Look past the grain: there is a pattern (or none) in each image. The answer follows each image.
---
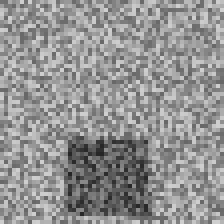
one block
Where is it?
bottom middle
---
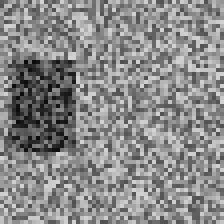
one block
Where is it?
middle left
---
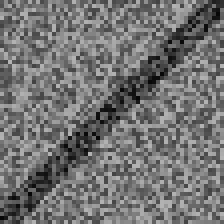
a diagonal band
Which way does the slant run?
bottom left to top right
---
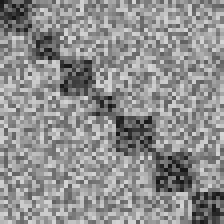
blocks along the diagonal
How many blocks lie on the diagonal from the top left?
7
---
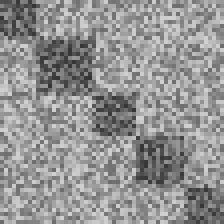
blocks along the diagonal
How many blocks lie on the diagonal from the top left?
5
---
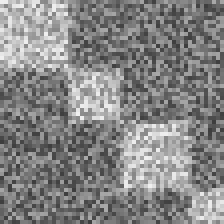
blocks along the diagonal
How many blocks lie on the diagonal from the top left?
4
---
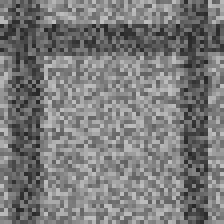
bands of rows crossing bands of columns
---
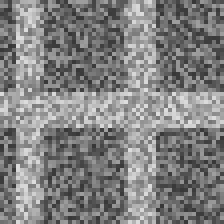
bands of rows crossing bands of columns
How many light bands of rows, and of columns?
1 and 2
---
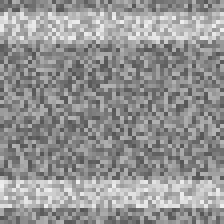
bands of rows
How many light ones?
2
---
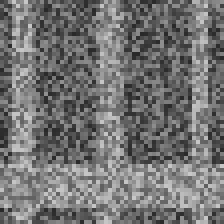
bands of rows crossing bands of columns
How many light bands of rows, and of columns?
1 and 3
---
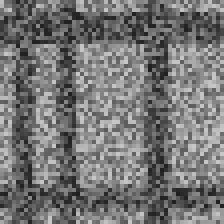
bands of rows crossing bands of columns
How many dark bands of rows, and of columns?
2 and 3
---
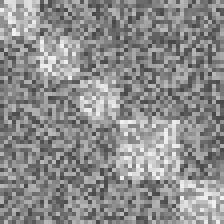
blocks along the diagonal
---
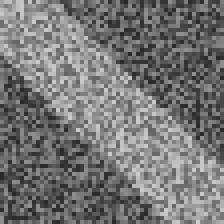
a diagonal band
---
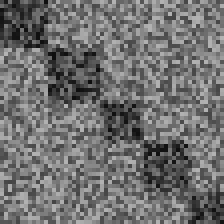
blocks along the diagonal
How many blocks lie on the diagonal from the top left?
5
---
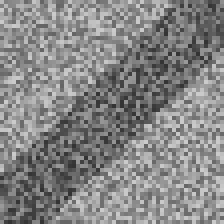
a diagonal band
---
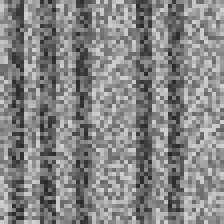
bands of columns
